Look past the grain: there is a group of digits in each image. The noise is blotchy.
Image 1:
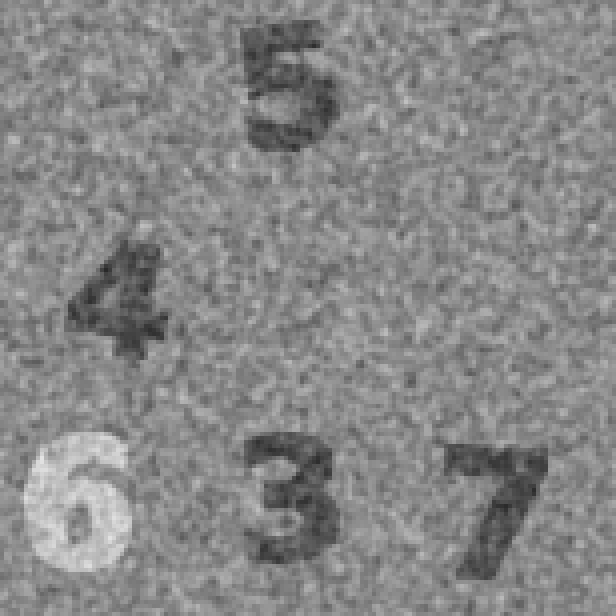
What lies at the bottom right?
7
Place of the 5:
top middle
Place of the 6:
bottom left
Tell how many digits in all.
5
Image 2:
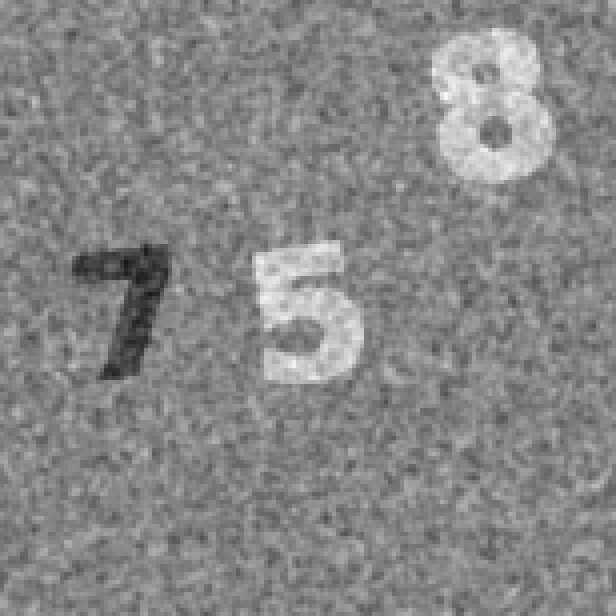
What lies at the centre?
5
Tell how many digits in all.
3
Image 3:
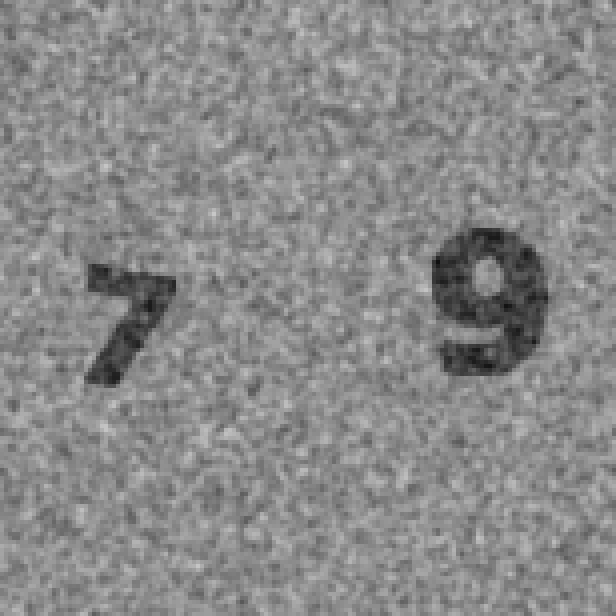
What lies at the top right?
nothing
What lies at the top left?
nothing
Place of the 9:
middle right
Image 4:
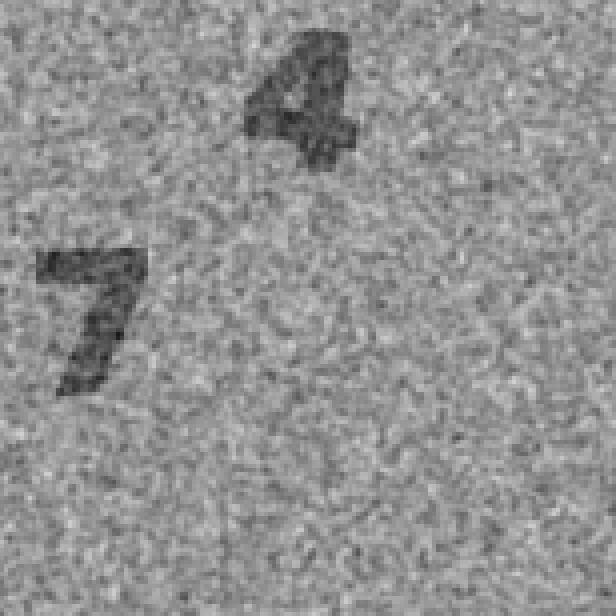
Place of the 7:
middle left
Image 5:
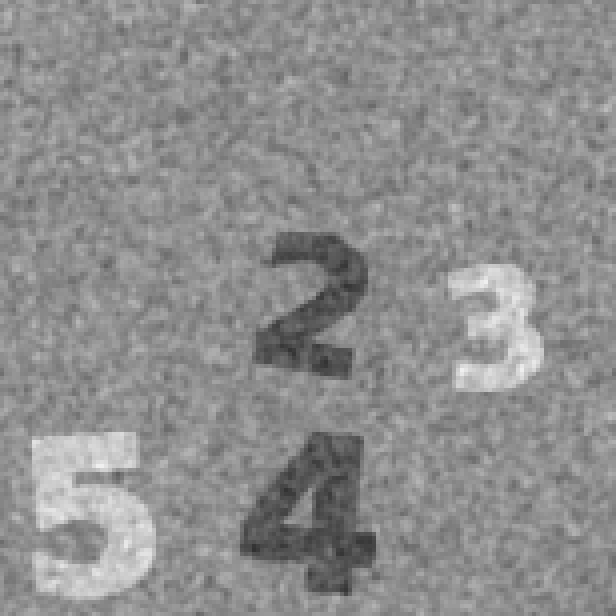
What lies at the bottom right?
nothing
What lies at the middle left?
nothing
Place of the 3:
middle right
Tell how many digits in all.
4
